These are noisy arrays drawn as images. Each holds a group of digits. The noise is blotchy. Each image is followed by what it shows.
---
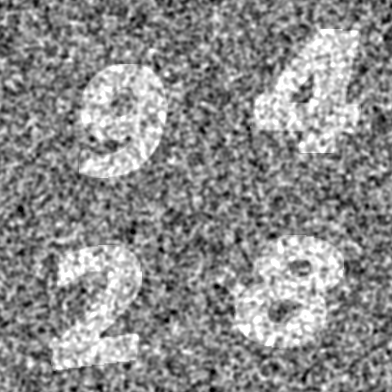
top left: 9; top right: 4; bottom left: 2; bottom right: 8
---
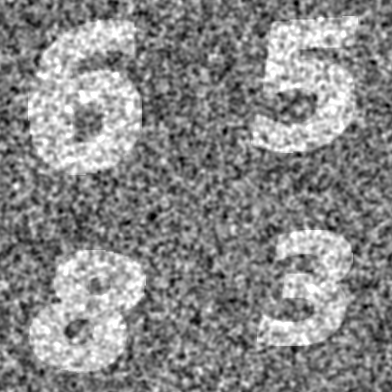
top left: 6; top right: 5; bottom left: 8; bottom right: 3
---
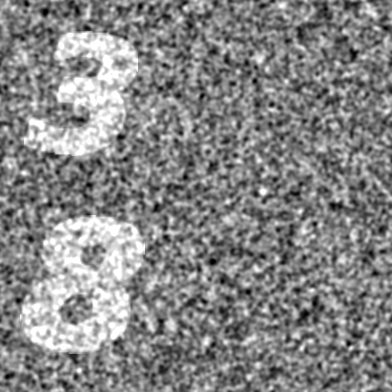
top left: 3; bottom left: 8
